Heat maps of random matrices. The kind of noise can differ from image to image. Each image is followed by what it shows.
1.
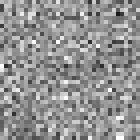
low rank plus noise
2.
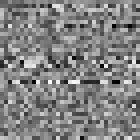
rows of uneven size
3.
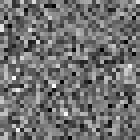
independent entries
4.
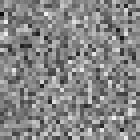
independent entries
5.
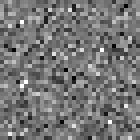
heavy tails
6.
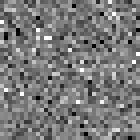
heavy tails
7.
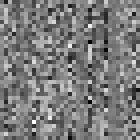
columns of uneven size
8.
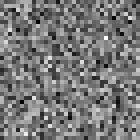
independent entries
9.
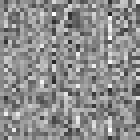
columns of uneven size
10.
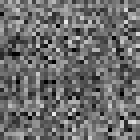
low rank plus noise
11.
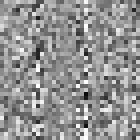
columns of uneven size
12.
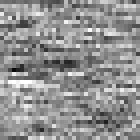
streaked along the rows
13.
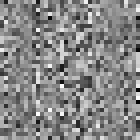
columns of uneven size
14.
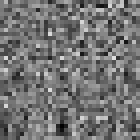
low rank plus noise
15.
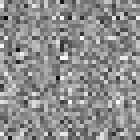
low rank plus noise
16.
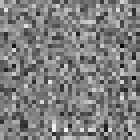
low rank plus noise
